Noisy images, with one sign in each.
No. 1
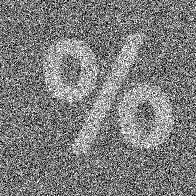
light percent sign
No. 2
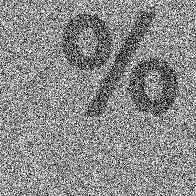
dark percent sign
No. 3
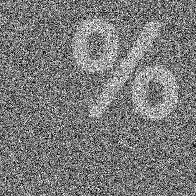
light percent sign
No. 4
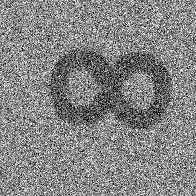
dark infinity sign
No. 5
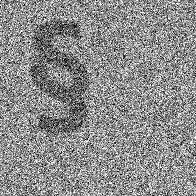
dark section sign
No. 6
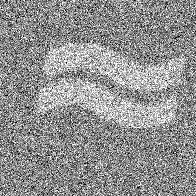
light approximately sign
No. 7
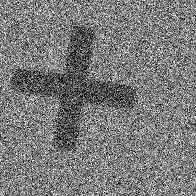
dark plus sign
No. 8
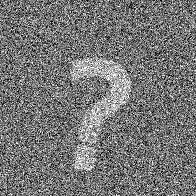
light question mark
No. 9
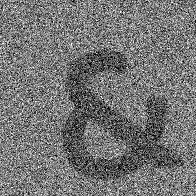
dark ampersand
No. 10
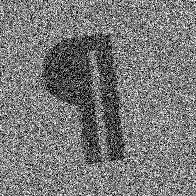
dark pilcrow
